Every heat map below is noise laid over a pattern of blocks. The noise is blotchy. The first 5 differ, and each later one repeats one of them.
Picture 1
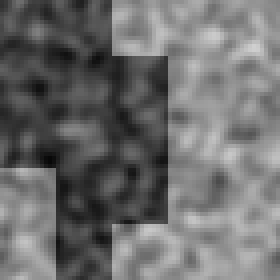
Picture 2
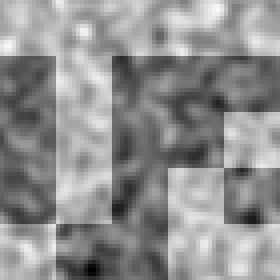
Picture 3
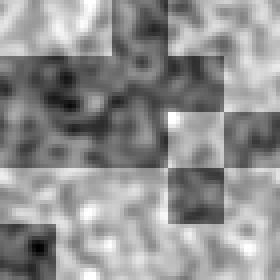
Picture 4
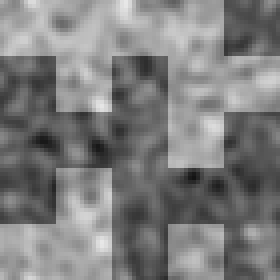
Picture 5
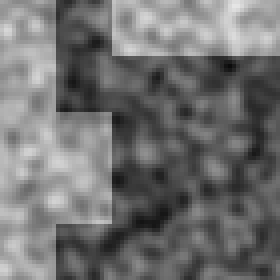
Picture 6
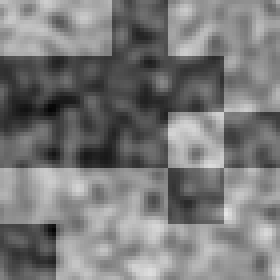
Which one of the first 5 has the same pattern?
3
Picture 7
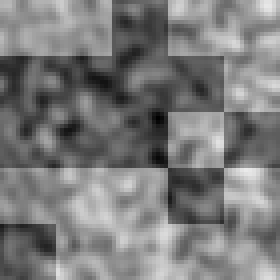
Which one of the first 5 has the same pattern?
3
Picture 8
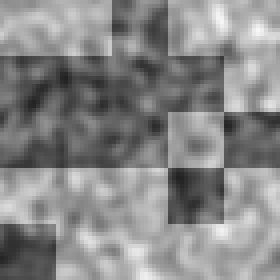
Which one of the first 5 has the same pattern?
3
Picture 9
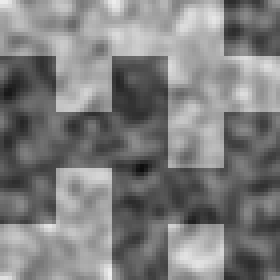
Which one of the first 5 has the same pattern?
4
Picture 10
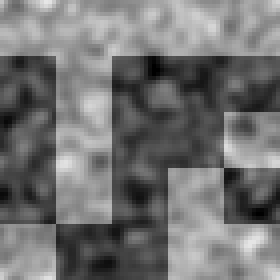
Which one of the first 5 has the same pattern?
2
